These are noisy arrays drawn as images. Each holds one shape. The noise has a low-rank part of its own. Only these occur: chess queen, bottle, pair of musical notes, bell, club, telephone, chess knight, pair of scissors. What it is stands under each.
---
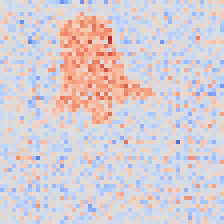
bell
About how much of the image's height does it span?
half
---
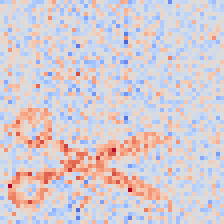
pair of scissors
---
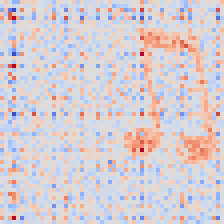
pair of musical notes
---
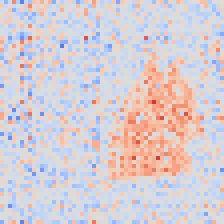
chess knight
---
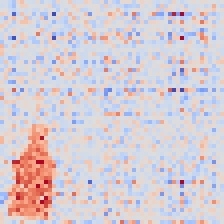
bottle
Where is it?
bottom left
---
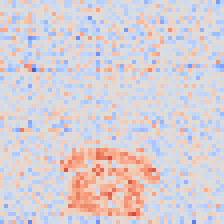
telephone
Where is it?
bottom middle
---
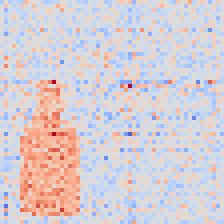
bottle
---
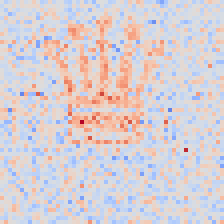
chess queen
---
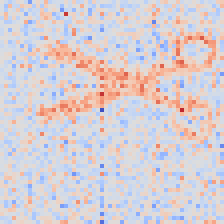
pair of scissors
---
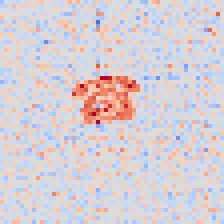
telephone
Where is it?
centre
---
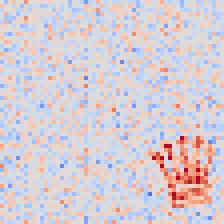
chess queen
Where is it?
bottom right
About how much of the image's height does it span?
a third
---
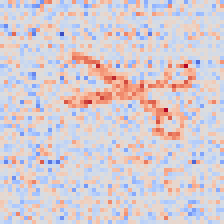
pair of scissors
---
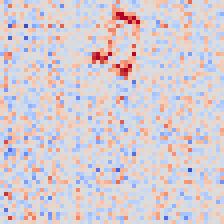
pair of musical notes
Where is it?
top middle
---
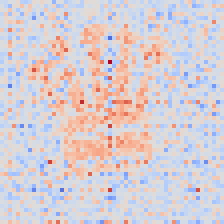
chess queen
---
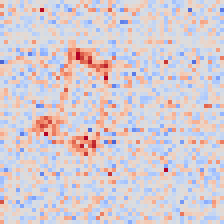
pair of musical notes
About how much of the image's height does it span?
half
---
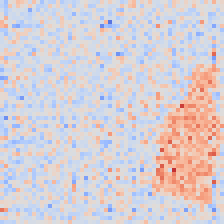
bottle
